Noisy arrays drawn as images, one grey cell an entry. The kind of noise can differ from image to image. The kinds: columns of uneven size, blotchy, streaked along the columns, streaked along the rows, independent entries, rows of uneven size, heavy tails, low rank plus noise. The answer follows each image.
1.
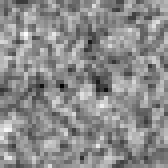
blotchy
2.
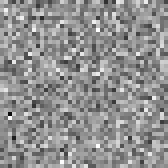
low rank plus noise
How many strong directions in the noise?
five to eight
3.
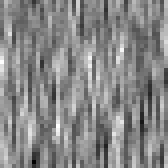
streaked along the columns
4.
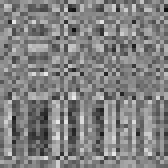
low rank plus noise
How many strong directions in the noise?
one
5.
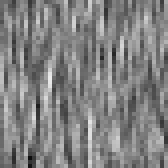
streaked along the columns
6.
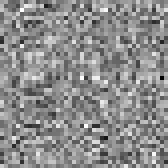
low rank plus noise
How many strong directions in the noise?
two
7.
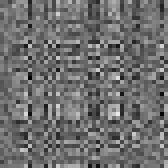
low rank plus noise
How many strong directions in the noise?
one
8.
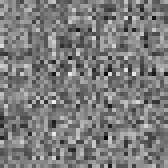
low rank plus noise
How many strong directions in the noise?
three or four
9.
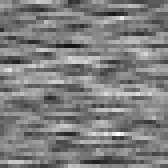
streaked along the rows
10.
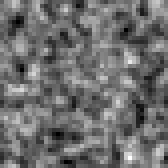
blotchy
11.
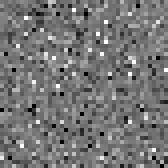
heavy tails
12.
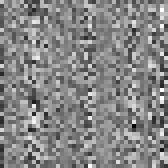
columns of uneven size
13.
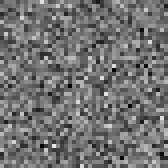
independent entries
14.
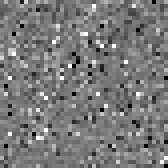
heavy tails
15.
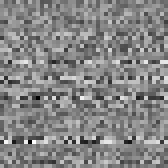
rows of uneven size
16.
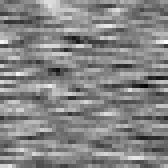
streaked along the rows
